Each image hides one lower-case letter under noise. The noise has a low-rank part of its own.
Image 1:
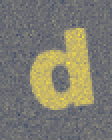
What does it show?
light d
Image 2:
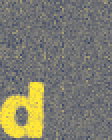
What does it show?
light d, bottom left
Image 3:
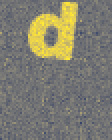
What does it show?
light d, top middle
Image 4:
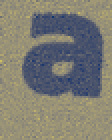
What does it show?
dark a
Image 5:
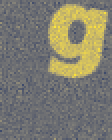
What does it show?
light g
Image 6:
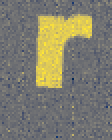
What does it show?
light r
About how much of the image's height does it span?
half
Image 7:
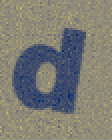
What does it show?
dark d
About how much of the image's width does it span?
two thirds
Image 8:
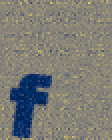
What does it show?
dark f
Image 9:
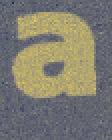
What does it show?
light a
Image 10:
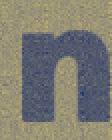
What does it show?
dark n
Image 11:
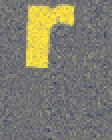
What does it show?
light r
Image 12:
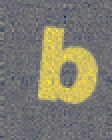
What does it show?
light b
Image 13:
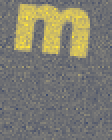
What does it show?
light m
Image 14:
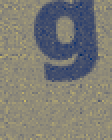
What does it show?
dark g
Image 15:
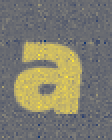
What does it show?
light a
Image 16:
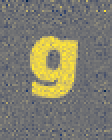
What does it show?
light g, centre
